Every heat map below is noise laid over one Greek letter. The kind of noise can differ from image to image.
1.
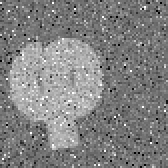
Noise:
heavy tails
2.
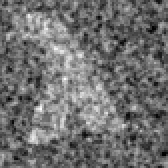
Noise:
blotchy
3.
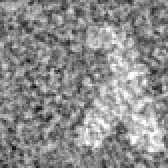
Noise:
blotchy
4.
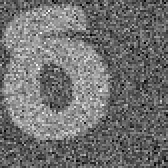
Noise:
independent entries
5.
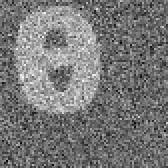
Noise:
independent entries
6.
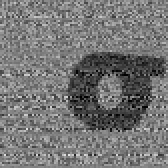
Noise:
rows of uneven size
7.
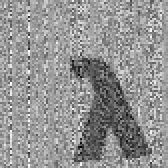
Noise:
columns of uneven size
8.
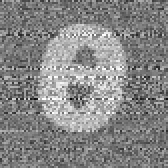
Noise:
rows of uneven size
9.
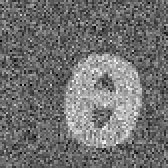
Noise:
low rank plus noise
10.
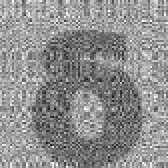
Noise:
low rank plus noise
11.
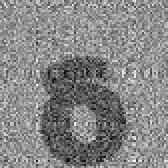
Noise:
low rank plus noise
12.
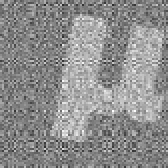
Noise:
low rank plus noise
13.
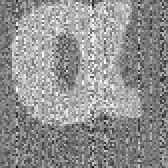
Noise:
columns of uneven size
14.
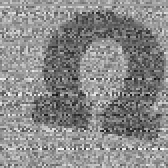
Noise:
rows of uneven size
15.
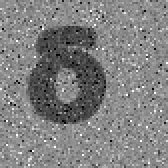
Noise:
heavy tails
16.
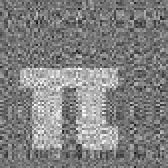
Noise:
low rank plus noise
